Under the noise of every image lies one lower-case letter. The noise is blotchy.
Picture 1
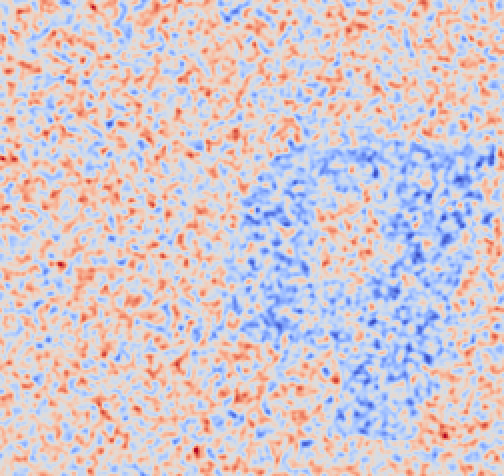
q
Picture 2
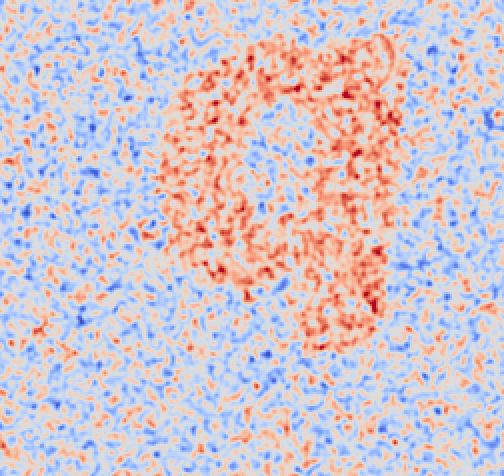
q
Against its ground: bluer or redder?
redder
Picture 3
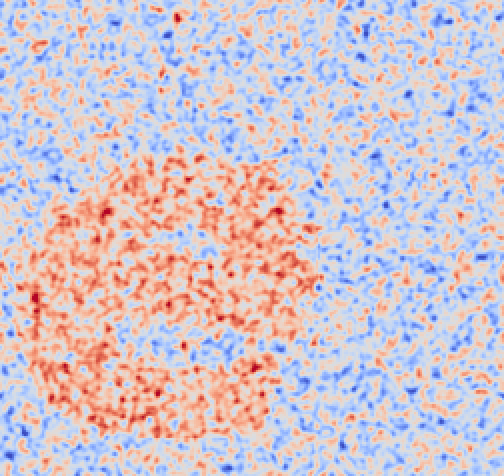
e
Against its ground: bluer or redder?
redder
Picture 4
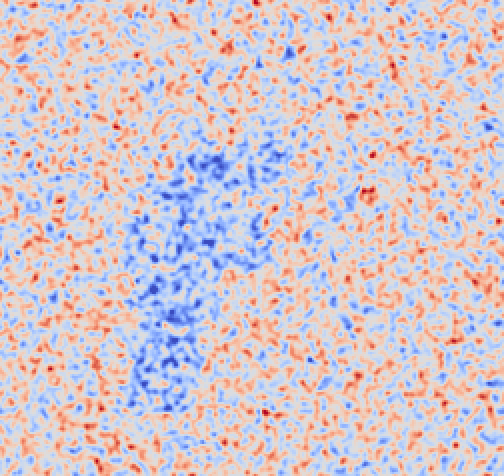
f
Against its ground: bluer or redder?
bluer
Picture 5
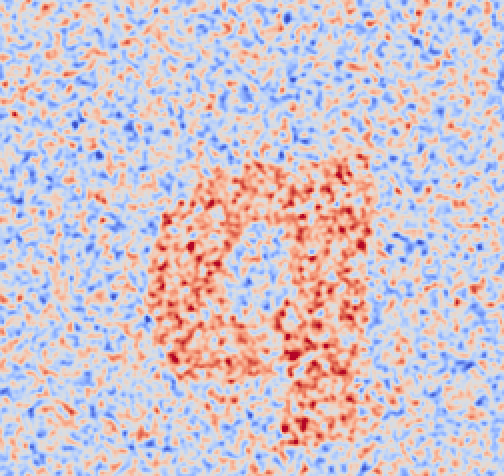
q
